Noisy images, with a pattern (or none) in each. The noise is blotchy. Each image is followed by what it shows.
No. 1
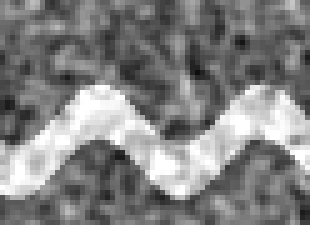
a wavy band
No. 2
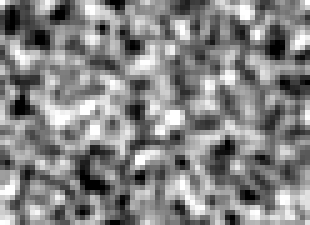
only noise
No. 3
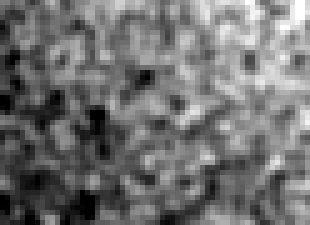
a smooth slope
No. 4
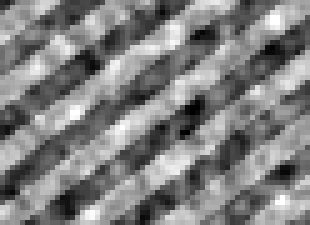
diagonal stripes
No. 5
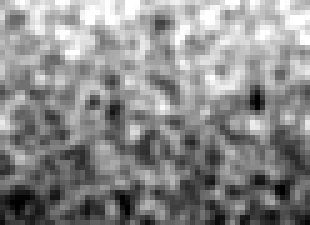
a smooth slope
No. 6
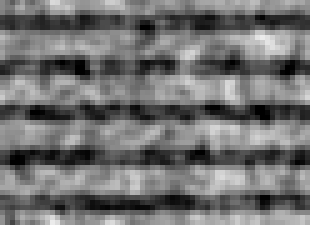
horizontal stripes
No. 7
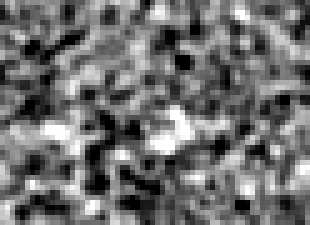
only noise
